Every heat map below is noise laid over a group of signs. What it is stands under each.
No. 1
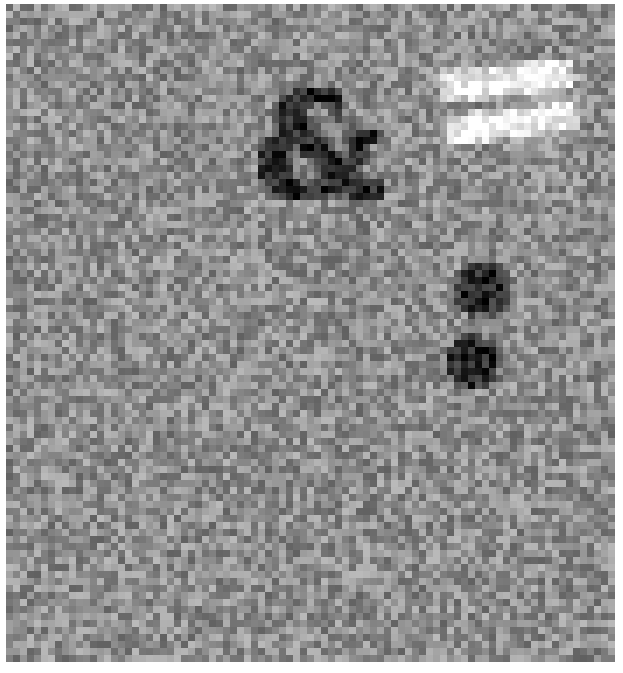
top middle: dark ampersand; top right: light equals sign; middle right: dark colon
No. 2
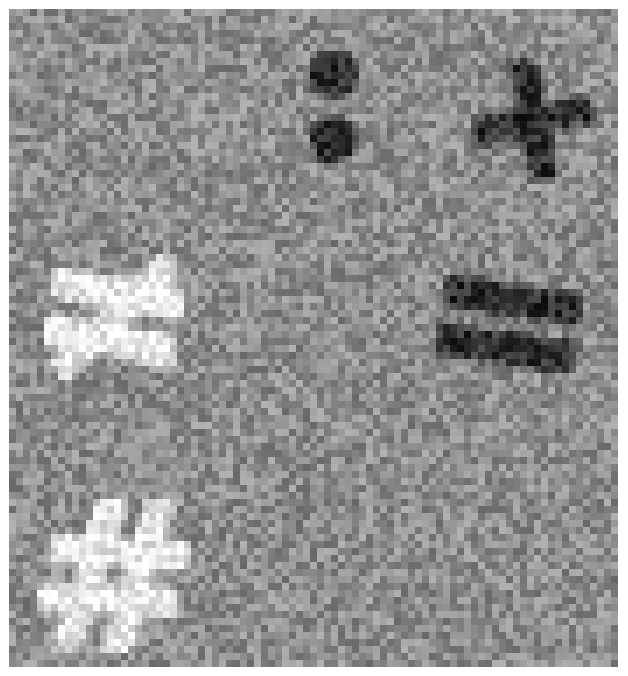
top middle: dark colon; top right: dark plus sign; middle left: light not-equal sign; middle right: dark equals sign; bottom left: light hash sign
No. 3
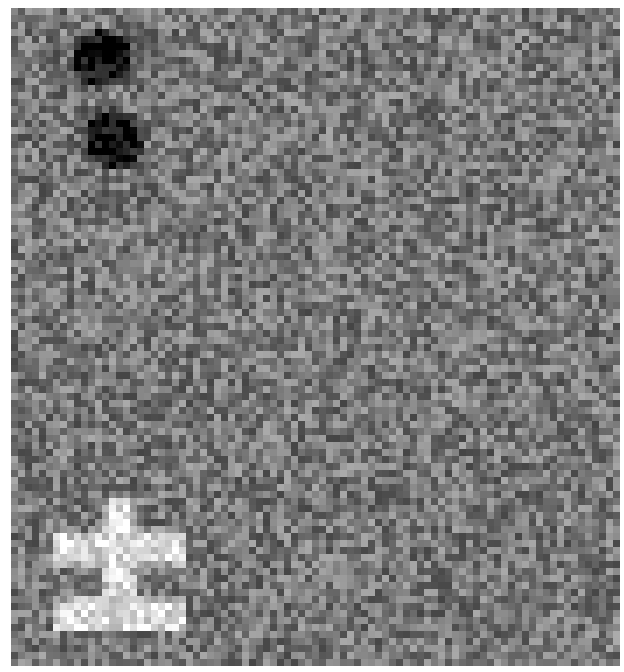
top left: dark colon; bottom left: light plus-minus sign
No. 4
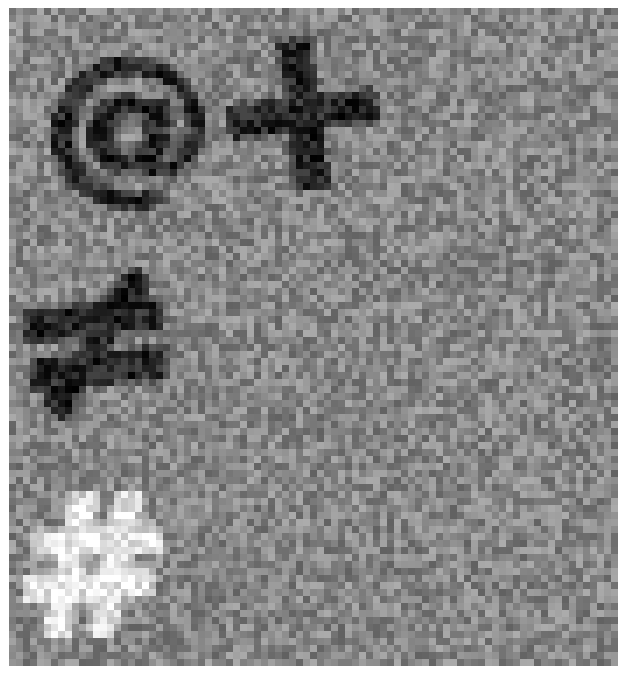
top left: dark at sign; top middle: dark plus sign; middle left: dark not-equal sign; bottom left: light hash sign
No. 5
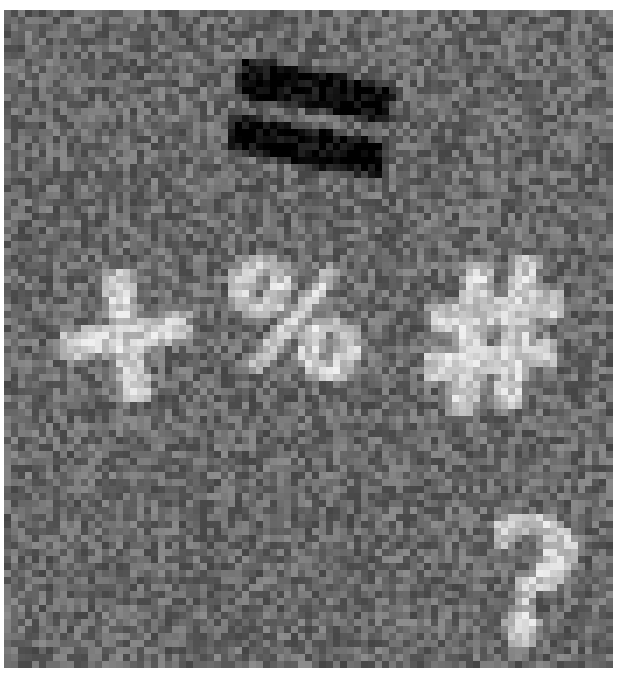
top middle: dark equals sign; middle left: light plus sign; centre: light percent sign; middle right: light hash sign; bottom right: light question mark
